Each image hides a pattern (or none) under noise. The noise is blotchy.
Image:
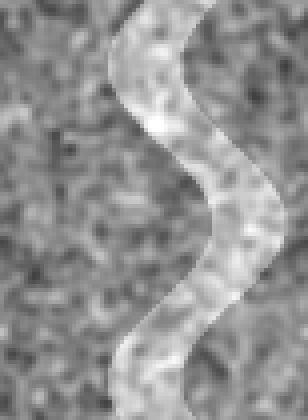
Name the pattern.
a wavy band
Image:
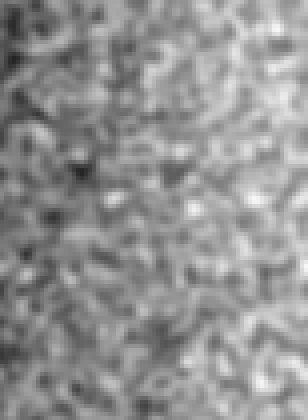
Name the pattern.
a smooth slope
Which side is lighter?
right
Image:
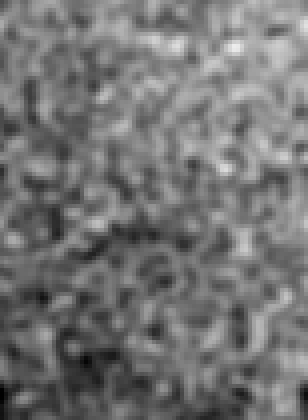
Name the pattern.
a smooth slope
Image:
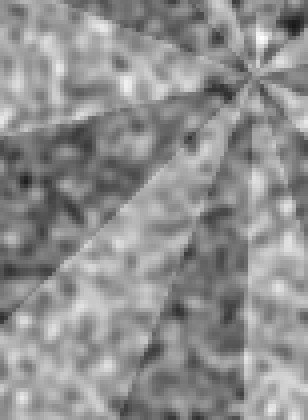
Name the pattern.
spokes from one point
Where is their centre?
top right
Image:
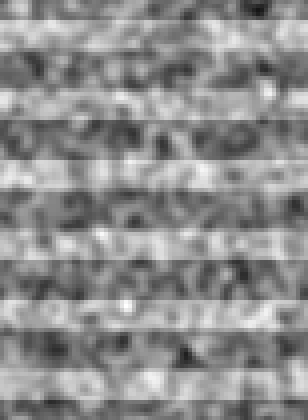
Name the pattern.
horizontal stripes
